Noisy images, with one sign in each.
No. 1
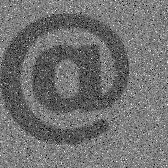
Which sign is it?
at sign
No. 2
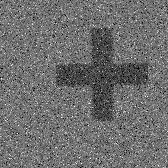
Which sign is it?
plus sign
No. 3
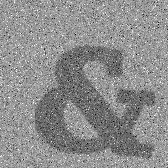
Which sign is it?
ampersand
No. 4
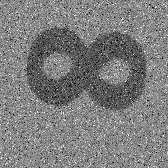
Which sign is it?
infinity sign
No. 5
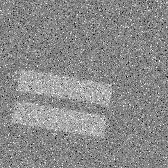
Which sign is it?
equals sign
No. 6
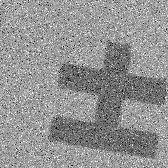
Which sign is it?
plus-minus sign
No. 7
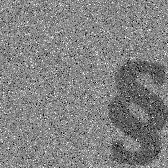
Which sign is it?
section sign
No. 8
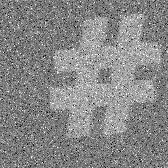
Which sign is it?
hash sign
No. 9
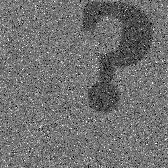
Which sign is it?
question mark
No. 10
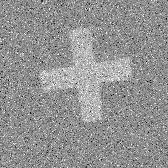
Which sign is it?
plus sign
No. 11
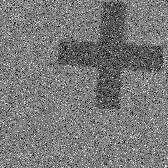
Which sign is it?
plus sign
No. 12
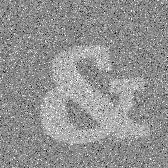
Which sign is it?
ampersand
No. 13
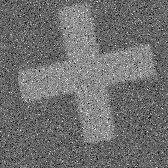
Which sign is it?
plus sign
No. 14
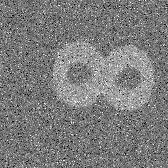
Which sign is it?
infinity sign
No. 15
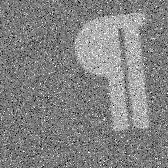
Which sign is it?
pilcrow
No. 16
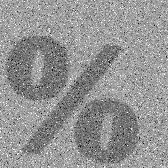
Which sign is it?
percent sign
